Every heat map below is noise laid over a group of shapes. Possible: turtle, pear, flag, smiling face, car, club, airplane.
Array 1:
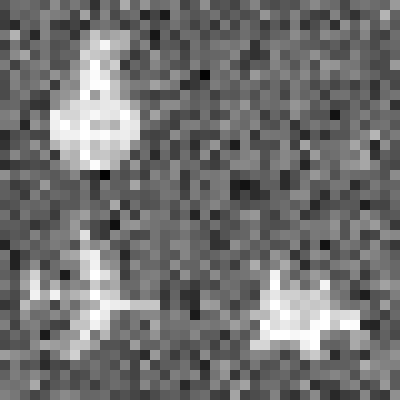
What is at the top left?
pear
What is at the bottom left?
airplane
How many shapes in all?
3
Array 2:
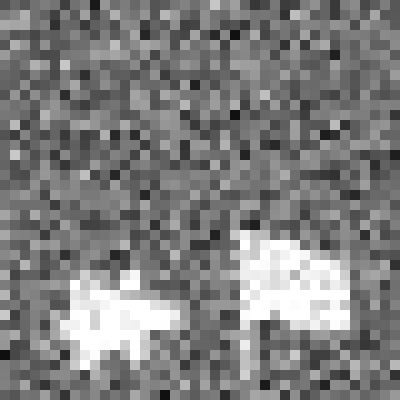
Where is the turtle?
bottom left
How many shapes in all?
2
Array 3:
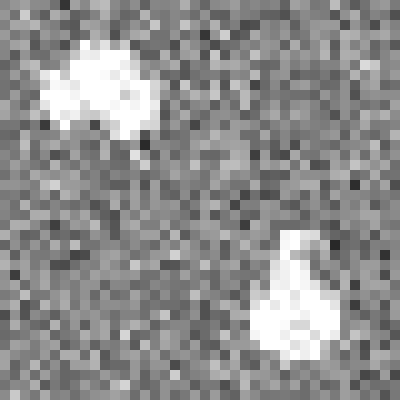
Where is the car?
top left
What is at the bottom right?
pear
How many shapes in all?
2
